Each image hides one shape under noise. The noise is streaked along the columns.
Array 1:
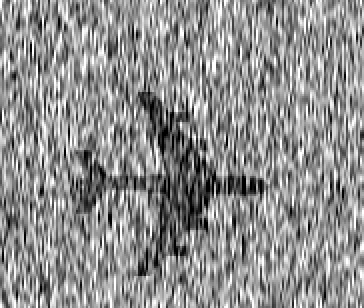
airplane
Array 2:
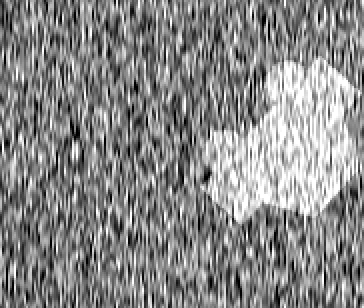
car
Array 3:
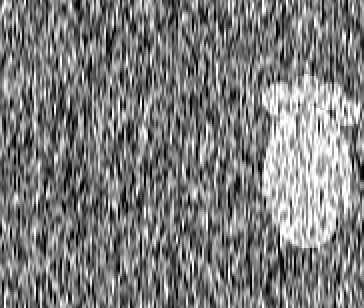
footprint
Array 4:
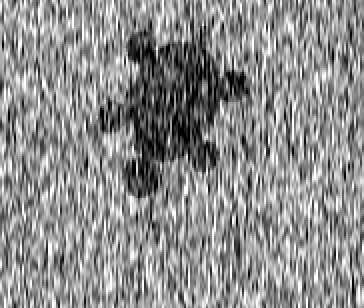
turtle
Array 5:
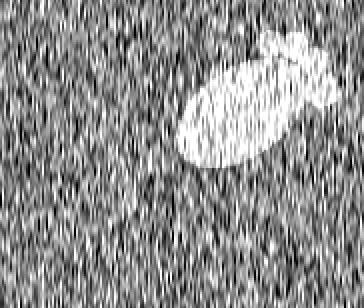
footprint
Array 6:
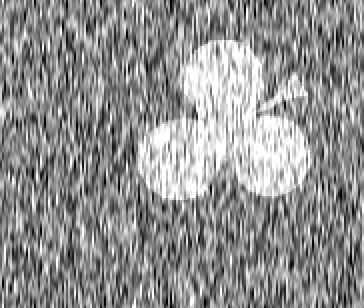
club
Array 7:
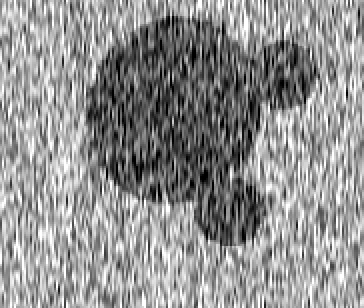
bear's head
